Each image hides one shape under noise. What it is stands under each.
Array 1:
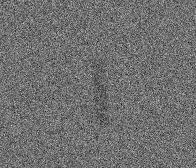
bar
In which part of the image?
centre
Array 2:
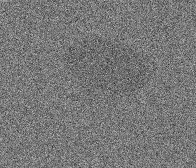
ellipse
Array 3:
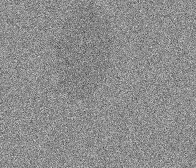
ellipse
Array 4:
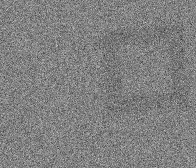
square frame
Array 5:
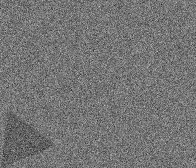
triangle
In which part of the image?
bottom left
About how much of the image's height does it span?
a third
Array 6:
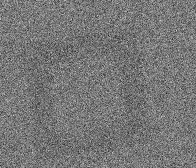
square frame
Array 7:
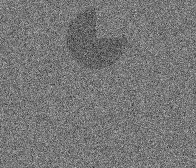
disc with a wedge cut out
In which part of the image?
top middle
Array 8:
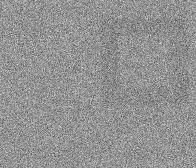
square frame
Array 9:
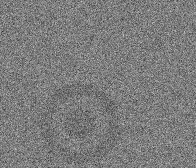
bullseye
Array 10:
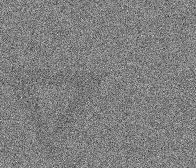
triangle frame
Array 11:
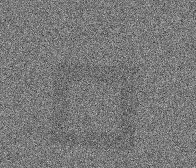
square frame
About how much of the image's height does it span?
half
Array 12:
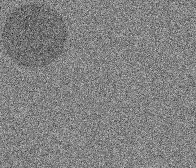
disc
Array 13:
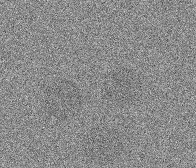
three dots
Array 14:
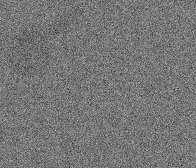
lollipop
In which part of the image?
top left
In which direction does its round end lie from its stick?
down and left
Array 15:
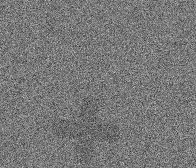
cross
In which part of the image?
bottom middle
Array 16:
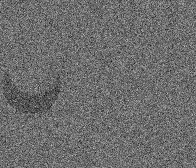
crescent
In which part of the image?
middle left
